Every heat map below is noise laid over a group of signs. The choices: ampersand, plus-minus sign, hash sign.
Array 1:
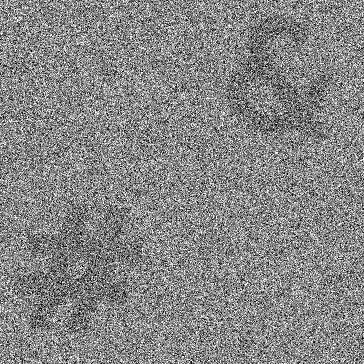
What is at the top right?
ampersand
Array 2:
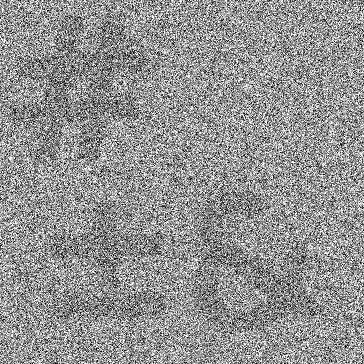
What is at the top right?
nothing
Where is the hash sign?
top left
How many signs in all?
3
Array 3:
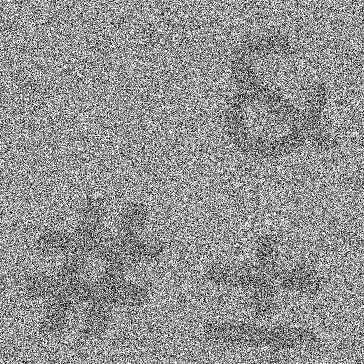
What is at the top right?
ampersand
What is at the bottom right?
plus-minus sign
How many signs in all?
3
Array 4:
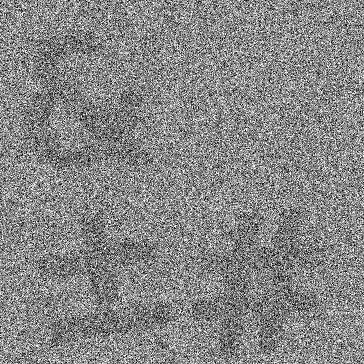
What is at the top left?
ampersand
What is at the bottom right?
hash sign
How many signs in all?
3
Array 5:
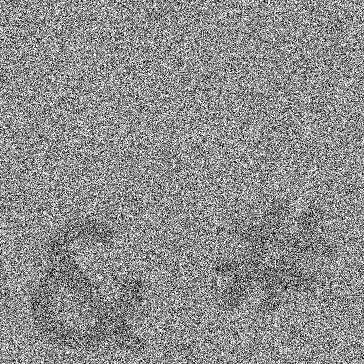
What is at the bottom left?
ampersand
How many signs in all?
2
